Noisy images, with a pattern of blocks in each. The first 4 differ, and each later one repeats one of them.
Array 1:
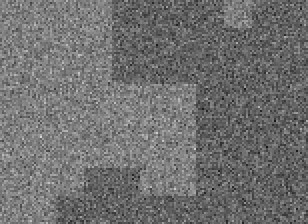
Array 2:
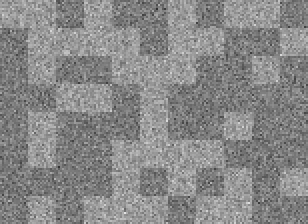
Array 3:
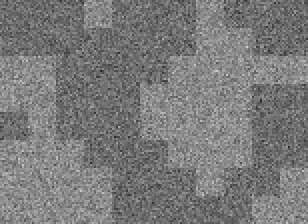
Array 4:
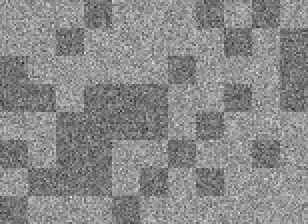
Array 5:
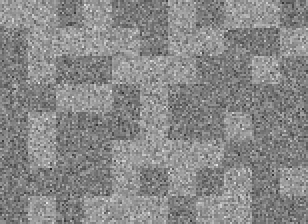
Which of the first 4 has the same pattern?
2
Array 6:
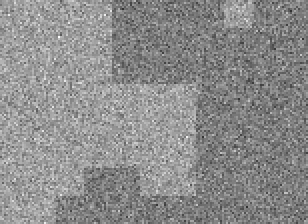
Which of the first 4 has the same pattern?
1
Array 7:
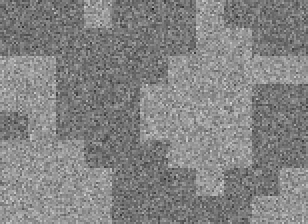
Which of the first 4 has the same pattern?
3
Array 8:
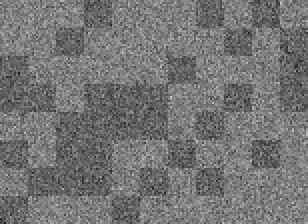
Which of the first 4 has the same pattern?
4
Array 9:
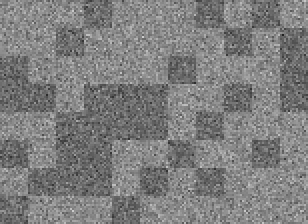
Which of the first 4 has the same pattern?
4
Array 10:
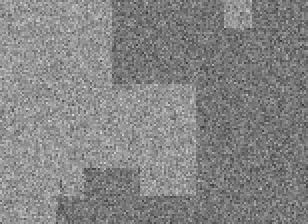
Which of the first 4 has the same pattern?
1
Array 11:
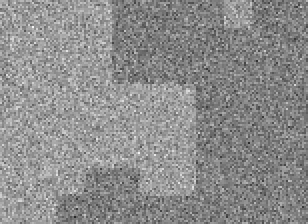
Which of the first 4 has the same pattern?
1
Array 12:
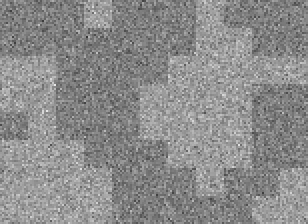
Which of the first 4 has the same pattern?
3
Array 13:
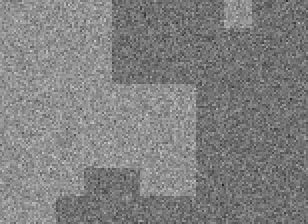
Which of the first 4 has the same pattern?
1
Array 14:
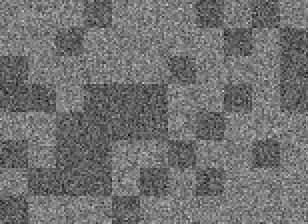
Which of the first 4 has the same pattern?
4
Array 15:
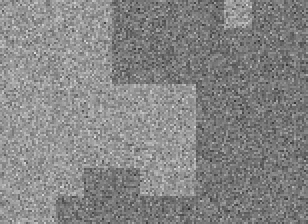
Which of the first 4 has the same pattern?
1
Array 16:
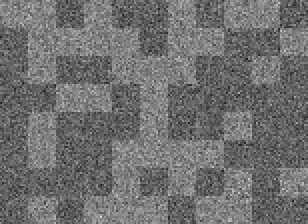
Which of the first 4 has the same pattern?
2
